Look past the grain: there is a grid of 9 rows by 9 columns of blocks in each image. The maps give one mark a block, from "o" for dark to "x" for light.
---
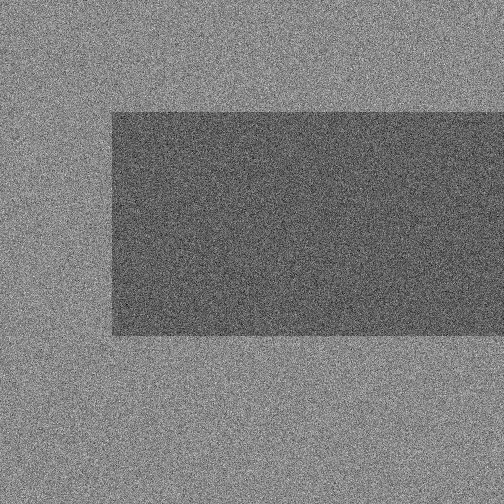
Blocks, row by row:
x x x x x x x x x
x x x x x x x x x
x x o o o o o o o
x x o o o o o o o
x x o o o o o o o
x x o o o o o o o
x x x x x x x x x
x x x x x x x x x
x x x x x x x x x
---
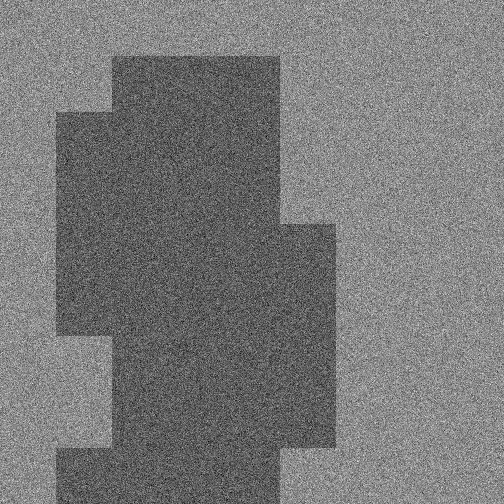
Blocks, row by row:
x x x x x x x x x
x x o o o x x x x
x o o o o x x x x
x o o o o x x x x
x o o o o o x x x
x o o o o o x x x
x x o o o o x x x
x x o o o o x x x
x o o o o x x x x
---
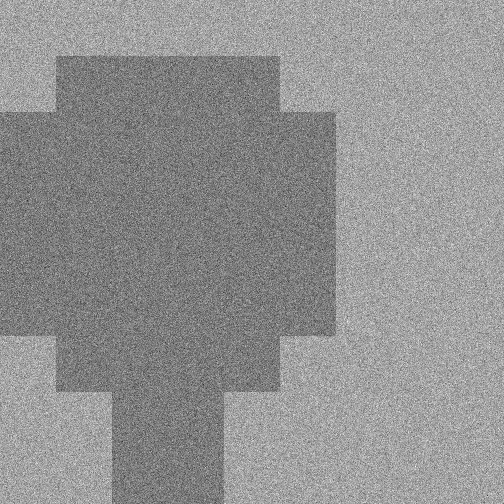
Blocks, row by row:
x x x x x x x x x
x o o o o x x x x
o o o o o o x x x
o o o o o o x x x
o o o o o o x x x
o o o o o o x x x
x o o o o x x x x
x x o o x x x x x
x x o o x x x x x
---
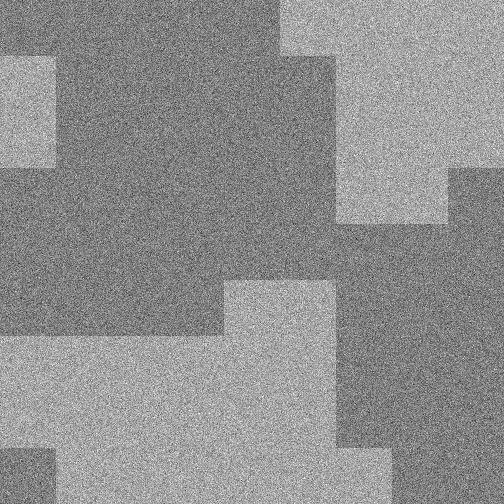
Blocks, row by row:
o o o o o x x x x
x o o o o o x x x
x o o o o o x x x
o o o o o o x x o
o o o o o o o o o
o o o o x x o o o
x x x x x x o o o
x x x x x x o o o
o x x x x x x o o
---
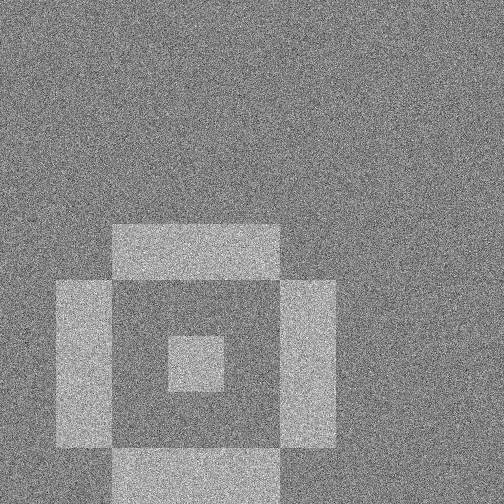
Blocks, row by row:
o o o o o o o o o
o o o o o o o o o
o o o o o o o o o
o o o o o o o o o
o o x x x o o o o
o x o o o x o o o
o x o x o x o o o
o x o o o x o o o
o o x x x o o o o
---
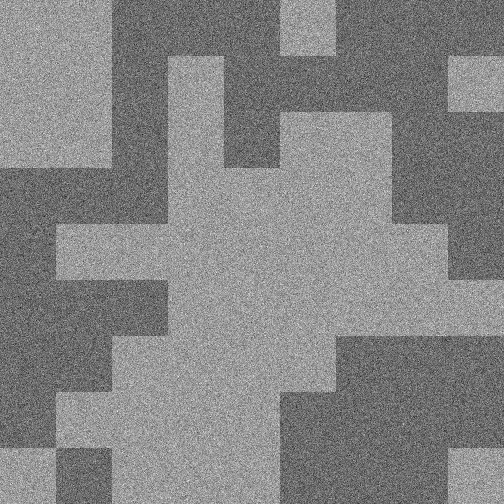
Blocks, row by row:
x x o o o x o o o
x x o x o o o o x
x x o x o x x o o
o o o x x x x o o
o x x x x x x x o
o o o x x x x x x
o o x x x x o o o
o x x x x o o o o
x o x x x o o o x
